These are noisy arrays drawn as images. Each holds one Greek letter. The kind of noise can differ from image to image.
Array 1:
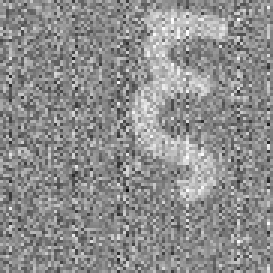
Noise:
columns of uneven size
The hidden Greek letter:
xi
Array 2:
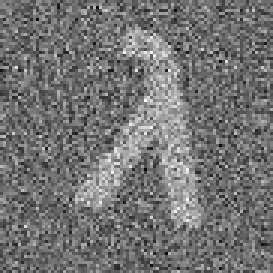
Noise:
low rank plus noise
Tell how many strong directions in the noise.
five to eight
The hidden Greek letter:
lambda
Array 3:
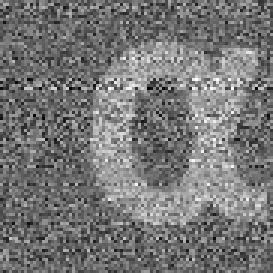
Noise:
rows of uneven size
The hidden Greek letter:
alpha
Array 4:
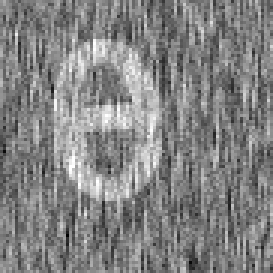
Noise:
streaked along the columns
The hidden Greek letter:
theta
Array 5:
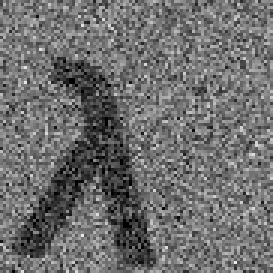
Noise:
independent entries
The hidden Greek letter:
lambda
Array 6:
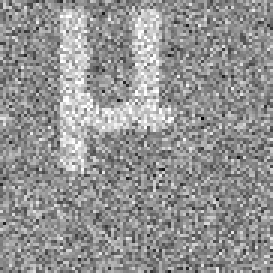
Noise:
independent entries
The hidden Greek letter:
mu
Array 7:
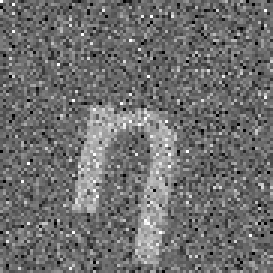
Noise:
heavy tails
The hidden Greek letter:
eta
